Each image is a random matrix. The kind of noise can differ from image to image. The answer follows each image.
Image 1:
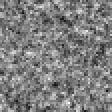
blotchy
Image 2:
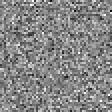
low rank plus noise
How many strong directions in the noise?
five to eight
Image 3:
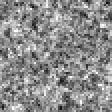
blotchy
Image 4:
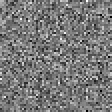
low rank plus noise
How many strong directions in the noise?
three or four
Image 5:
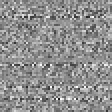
rows of uneven size
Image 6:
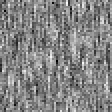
streaked along the columns
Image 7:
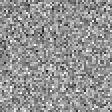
independent entries
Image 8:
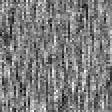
streaked along the columns
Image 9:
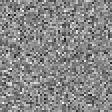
low rank plus noise
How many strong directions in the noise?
three or four
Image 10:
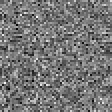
low rank plus noise
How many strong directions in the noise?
one
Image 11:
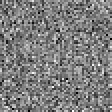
low rank plus noise
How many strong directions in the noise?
five to eight
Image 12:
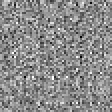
low rank plus noise
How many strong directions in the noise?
five to eight
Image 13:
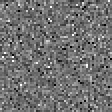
heavy tails
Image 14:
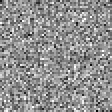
independent entries
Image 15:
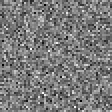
independent entries
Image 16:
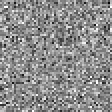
low rank plus noise
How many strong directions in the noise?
three or four
